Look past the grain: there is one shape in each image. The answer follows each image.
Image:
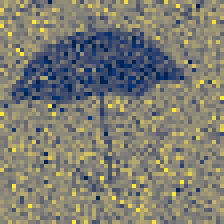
umbrella
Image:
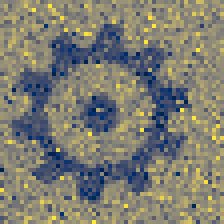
gear
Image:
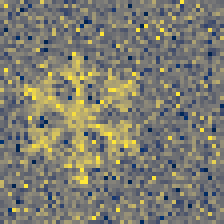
snowflake
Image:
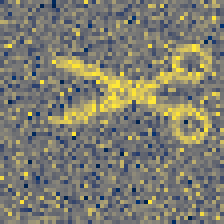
pair of scissors
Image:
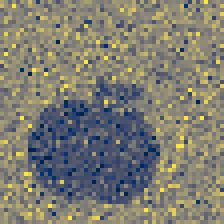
apple
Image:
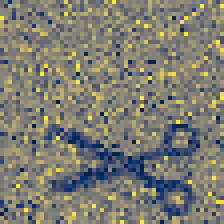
pair of scissors
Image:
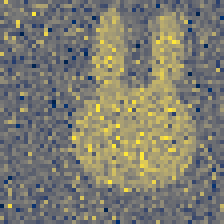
rabbit's head
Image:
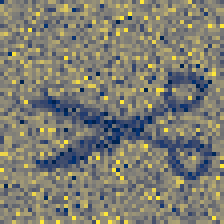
pair of scissors
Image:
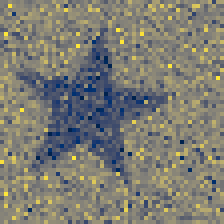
star
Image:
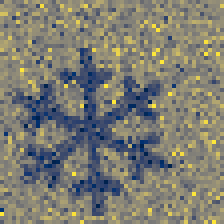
snowflake
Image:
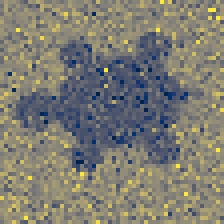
turtle
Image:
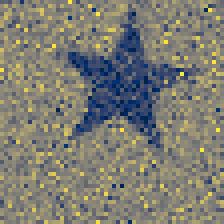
star
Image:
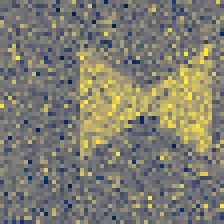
bow tie
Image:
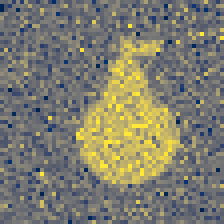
pear
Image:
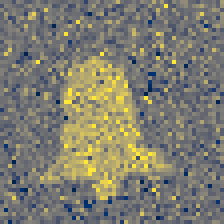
bell
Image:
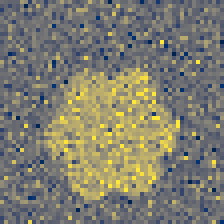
flower
